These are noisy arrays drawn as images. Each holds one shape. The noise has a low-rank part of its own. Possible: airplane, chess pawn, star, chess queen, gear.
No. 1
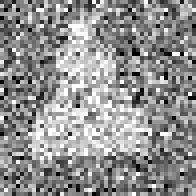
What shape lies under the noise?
chess pawn
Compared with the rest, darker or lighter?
lighter
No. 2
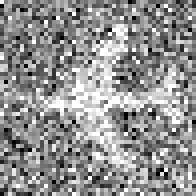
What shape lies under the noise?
airplane
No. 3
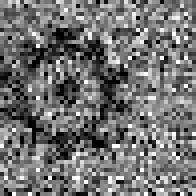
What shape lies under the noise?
gear
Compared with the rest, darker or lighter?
darker
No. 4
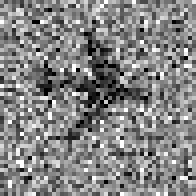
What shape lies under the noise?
airplane
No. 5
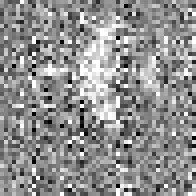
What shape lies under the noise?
airplane
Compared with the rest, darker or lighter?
lighter
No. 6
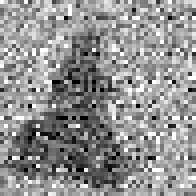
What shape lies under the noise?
chess pawn
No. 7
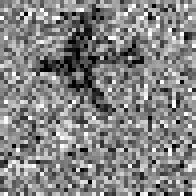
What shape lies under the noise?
airplane
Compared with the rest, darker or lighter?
darker
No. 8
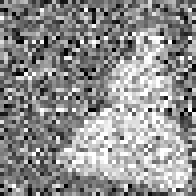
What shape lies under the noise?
chess pawn
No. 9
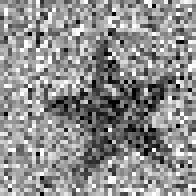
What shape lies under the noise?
star
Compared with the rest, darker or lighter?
darker
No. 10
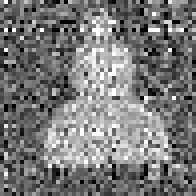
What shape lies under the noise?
chess pawn
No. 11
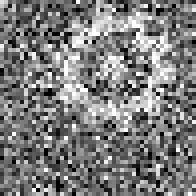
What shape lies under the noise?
gear
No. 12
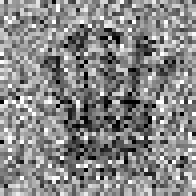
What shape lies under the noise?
chess queen
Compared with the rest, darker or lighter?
darker
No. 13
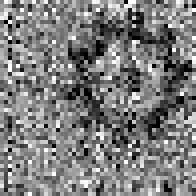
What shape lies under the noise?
gear
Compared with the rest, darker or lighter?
darker
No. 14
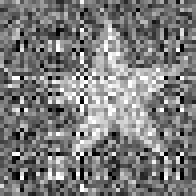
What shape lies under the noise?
star
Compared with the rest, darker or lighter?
lighter
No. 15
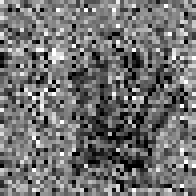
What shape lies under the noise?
chess queen
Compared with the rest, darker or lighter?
darker
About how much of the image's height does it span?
two thirds
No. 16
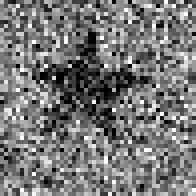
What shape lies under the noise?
star
